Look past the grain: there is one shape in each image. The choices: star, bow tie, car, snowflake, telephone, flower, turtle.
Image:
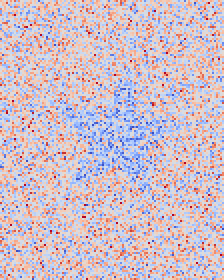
star
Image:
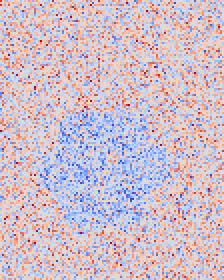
flower
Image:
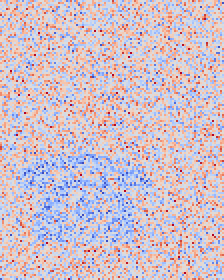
telephone
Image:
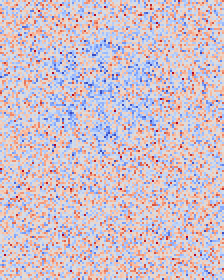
snowflake
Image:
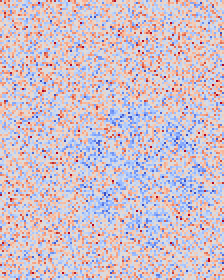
snowflake
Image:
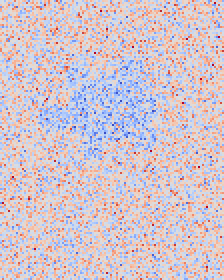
turtle
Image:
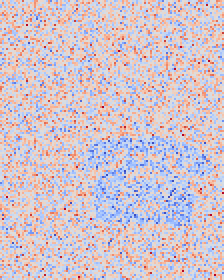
telephone
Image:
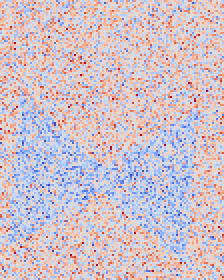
bow tie
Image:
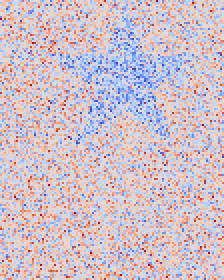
star
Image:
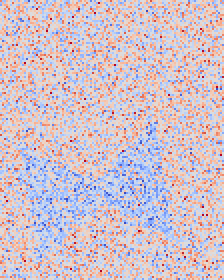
bow tie
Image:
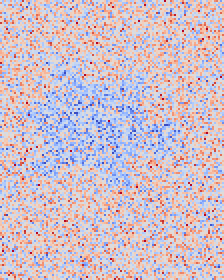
turtle
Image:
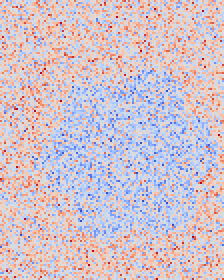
flower
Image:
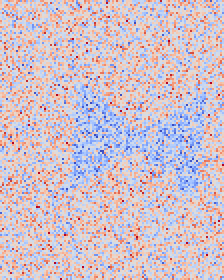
bow tie
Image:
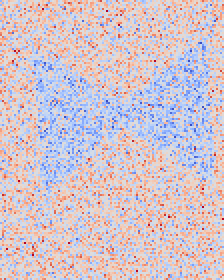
bow tie
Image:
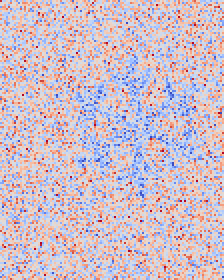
snowflake
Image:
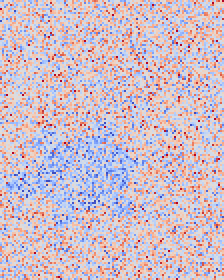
turtle
